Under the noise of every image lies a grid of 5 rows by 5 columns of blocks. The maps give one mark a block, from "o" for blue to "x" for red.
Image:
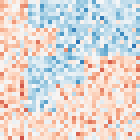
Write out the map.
x o o o o
x x o o o
x o o x x
x o x x x
x x x x x
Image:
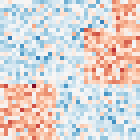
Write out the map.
o o o o x
o o o x x
o o o x x
x x o o o
x x o o o
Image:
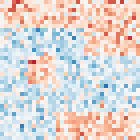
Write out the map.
x x x x x
o o o x x
o x o o o
o o o o o
o o x x x
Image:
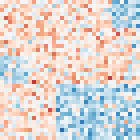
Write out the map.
x x x x o
x x x x x
o x x x x
x x o o o
x x o o o
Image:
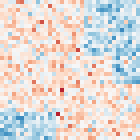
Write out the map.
x x x o o
x x x o o
x x x x o
x x x x x
o o x x x
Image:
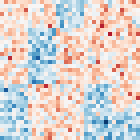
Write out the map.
x x o x x
x o x x x
x o x x x
o x x o x
o x x o o
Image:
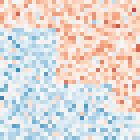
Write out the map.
x x x x x
o o x x x
o o x x x
o o o o x
o o o o o
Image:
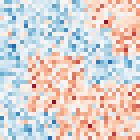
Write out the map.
o o o x x
o o o o x
o x x o o
o x x x x
o o x x x
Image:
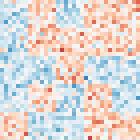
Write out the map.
o x o x x
o x x x x
o o x o o
o x o x o
x o o x x
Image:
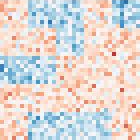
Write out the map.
x o o x o
x x o x x
o o x x x
x x x x x
x o o o x
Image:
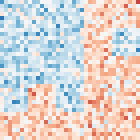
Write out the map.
o o o x x
o o o x o
o o o x x
o x o x x
x x x x x
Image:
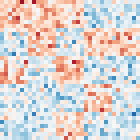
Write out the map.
x x x o o
o x o x x
x o x o o
o o o x o
o o x o o
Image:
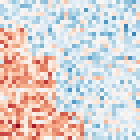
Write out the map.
o o o o o
x o o o o
x x o o o
x x o o o
x x x o o
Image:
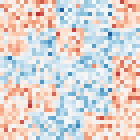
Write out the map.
x x o o x
x o x o o
o o o o x
x x o o x
x o o x x
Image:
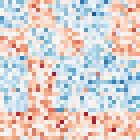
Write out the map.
o x o o x
x o x o x
o x o o o
o x o o o
x x x x x
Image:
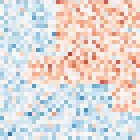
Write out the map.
o o x x x
o o x x x
o x x x x
o o o o x
o o o o o
